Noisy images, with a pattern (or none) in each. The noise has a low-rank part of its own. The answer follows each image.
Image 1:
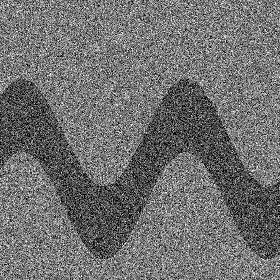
a wavy band
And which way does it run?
left to right
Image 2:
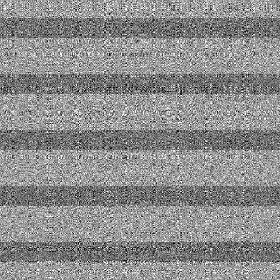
horizontal stripes
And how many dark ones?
5
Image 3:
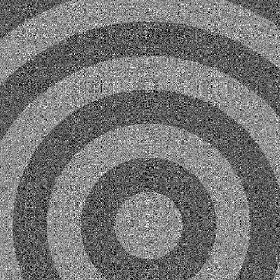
rings round one point
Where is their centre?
bottom middle
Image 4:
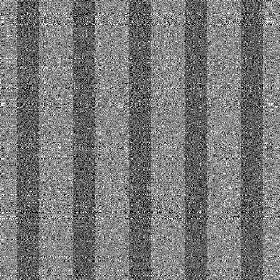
vertical stripes
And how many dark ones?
5
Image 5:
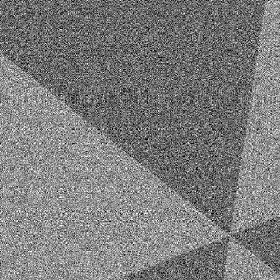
spokes from one point
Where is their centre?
bottom right
